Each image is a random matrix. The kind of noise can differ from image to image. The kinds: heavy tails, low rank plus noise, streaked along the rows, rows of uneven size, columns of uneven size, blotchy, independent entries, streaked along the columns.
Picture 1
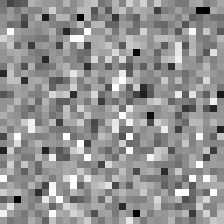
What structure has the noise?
heavy tails
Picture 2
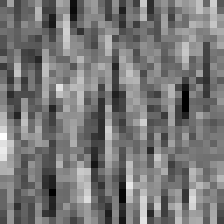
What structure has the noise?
streaked along the columns
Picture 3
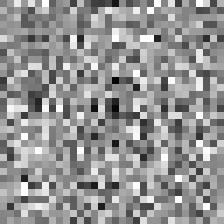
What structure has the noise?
low rank plus noise
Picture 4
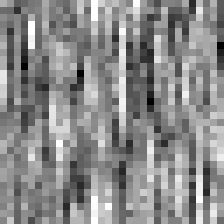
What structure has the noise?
streaked along the columns
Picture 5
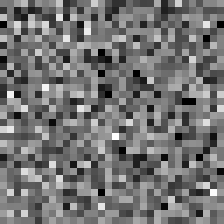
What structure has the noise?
independent entries
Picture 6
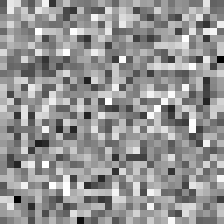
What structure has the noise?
independent entries
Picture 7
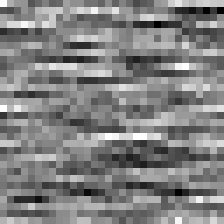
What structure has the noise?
streaked along the rows
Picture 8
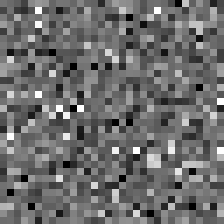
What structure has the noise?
heavy tails
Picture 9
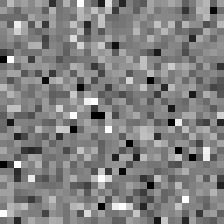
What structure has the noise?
heavy tails
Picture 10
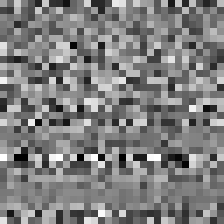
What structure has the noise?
rows of uneven size
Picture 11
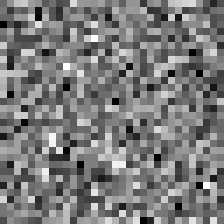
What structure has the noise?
independent entries
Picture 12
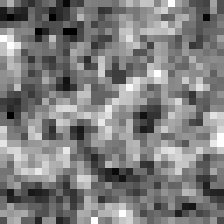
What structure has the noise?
blotchy
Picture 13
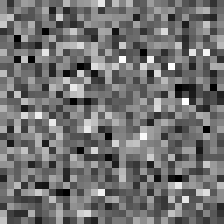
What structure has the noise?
independent entries
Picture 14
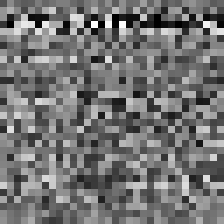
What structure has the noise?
rows of uneven size
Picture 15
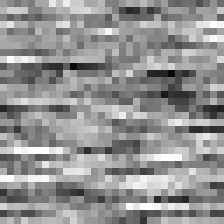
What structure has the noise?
streaked along the rows
